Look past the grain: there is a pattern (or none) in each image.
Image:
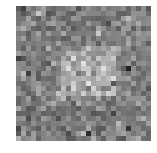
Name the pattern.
one block
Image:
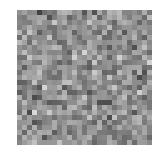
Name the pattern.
only noise
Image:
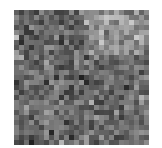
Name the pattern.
one block
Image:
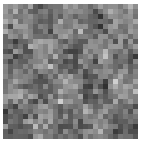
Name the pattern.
a checkerboard
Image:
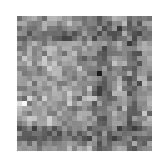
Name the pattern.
bands of rows crossing bands of columns
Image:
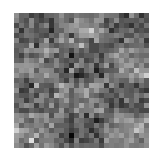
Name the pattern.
a checkerboard
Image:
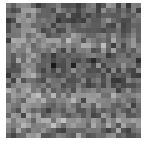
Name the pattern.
bands of rows crossing bands of columns
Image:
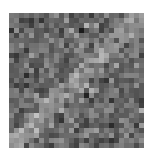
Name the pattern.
a diagonal band
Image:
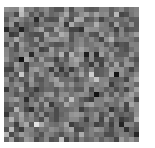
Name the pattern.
only noise
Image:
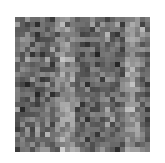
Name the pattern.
bands of columns
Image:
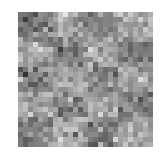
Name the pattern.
a checkerboard
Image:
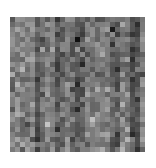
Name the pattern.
bands of columns
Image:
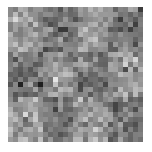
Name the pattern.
a checkerboard
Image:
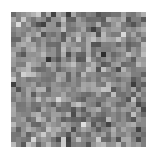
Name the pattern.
only noise
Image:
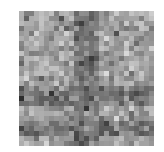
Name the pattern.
bands of rows crossing bands of columns
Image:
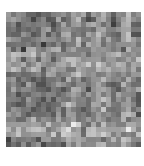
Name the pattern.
bands of rows crossing bands of columns
